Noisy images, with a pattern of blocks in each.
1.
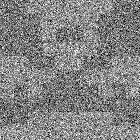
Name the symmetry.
left and right mirror each other
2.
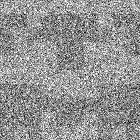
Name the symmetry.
left and right mirror each other
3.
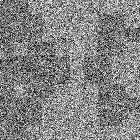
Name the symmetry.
top and bottom mirror each other
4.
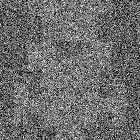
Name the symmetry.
left and right mirror each other
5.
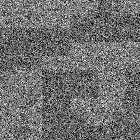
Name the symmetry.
no symmetry
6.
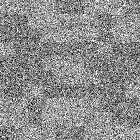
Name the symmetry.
the same after a half turn
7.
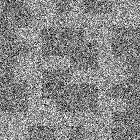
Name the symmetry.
the same after a half turn
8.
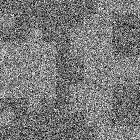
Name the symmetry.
top and bottom mirror each other
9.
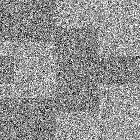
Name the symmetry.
top and bottom mirror each other
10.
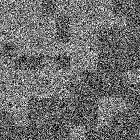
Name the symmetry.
mirrored about the diagonal from the top left
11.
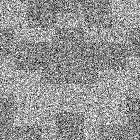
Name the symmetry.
left and right mirror each other
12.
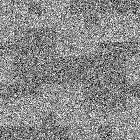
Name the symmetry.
the same after a half turn
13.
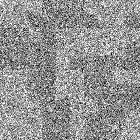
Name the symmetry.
no symmetry
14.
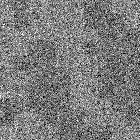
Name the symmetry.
no symmetry
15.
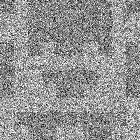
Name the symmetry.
left and right mirror each other
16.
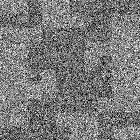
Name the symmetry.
the same after a half turn
